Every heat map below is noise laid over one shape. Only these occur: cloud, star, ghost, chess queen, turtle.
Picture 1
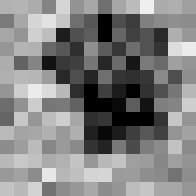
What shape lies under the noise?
chess queen
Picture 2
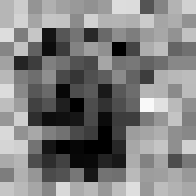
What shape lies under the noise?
chess queen
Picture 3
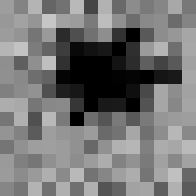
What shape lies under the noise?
turtle
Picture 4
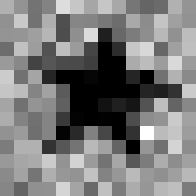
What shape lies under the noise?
star
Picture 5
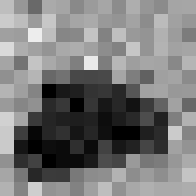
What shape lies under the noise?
cloud
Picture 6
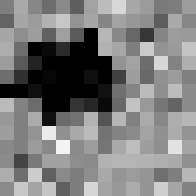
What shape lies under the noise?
turtle
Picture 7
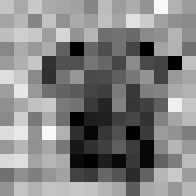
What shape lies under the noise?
chess queen
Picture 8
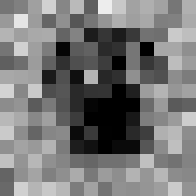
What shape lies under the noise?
chess queen
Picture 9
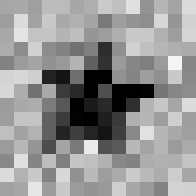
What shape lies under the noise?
star
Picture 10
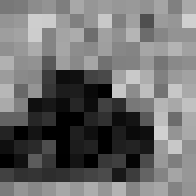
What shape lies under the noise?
cloud
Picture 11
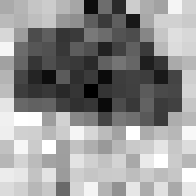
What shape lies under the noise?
cloud
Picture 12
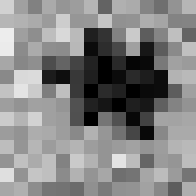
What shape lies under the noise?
turtle
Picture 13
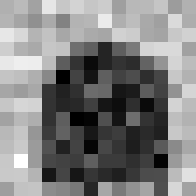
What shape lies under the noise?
ghost
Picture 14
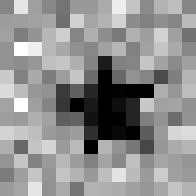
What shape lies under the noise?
star
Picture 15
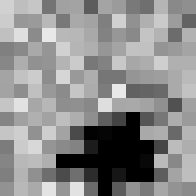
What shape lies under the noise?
turtle
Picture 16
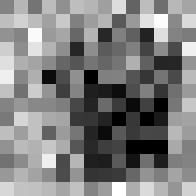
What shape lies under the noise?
chess queen
